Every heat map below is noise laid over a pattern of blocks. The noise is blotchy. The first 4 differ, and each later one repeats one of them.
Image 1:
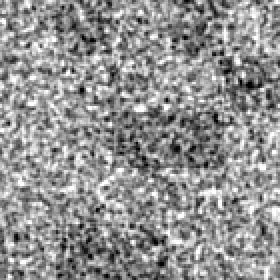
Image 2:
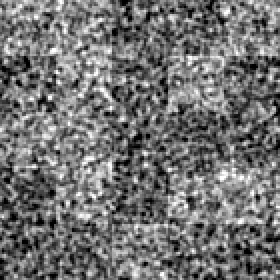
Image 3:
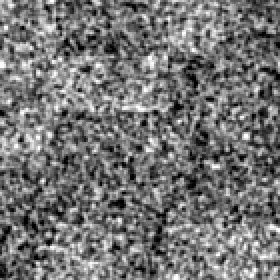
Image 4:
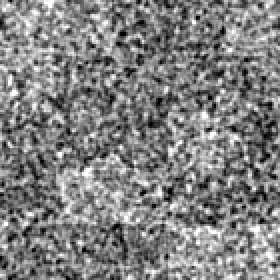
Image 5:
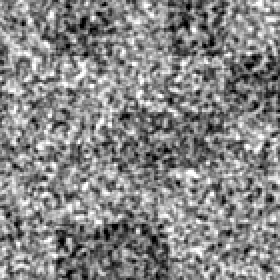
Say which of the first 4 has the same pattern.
1
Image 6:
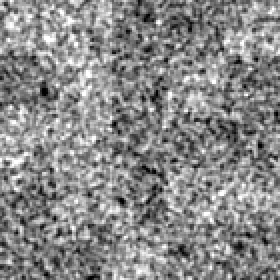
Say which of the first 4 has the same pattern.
2
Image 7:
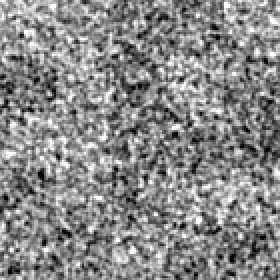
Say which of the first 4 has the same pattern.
2
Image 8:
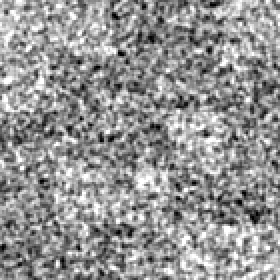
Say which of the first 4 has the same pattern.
4
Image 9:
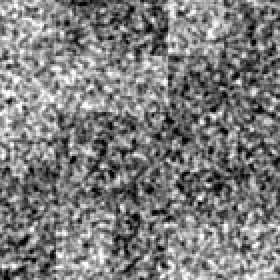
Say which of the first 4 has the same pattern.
3
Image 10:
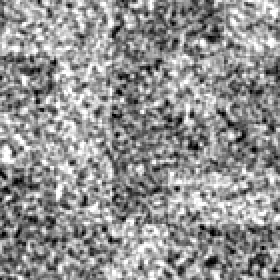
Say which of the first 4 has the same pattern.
2
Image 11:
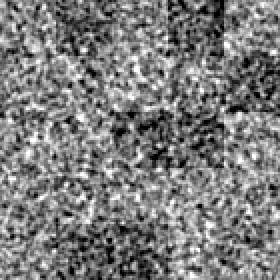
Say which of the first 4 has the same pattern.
1
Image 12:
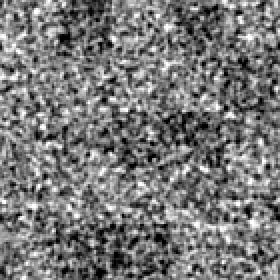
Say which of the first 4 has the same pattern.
1
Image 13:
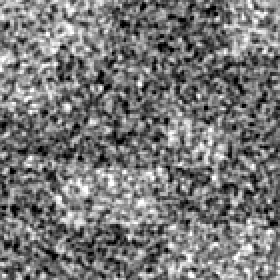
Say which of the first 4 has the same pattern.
4
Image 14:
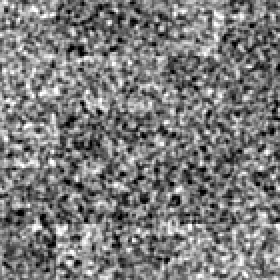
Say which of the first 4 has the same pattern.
3
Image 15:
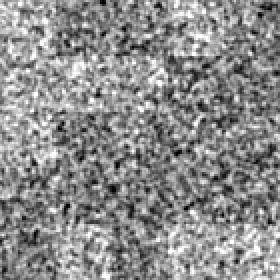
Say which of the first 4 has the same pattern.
3
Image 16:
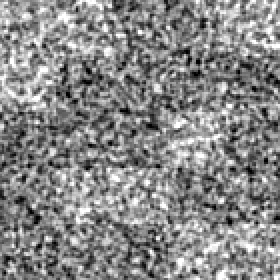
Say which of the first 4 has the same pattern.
4
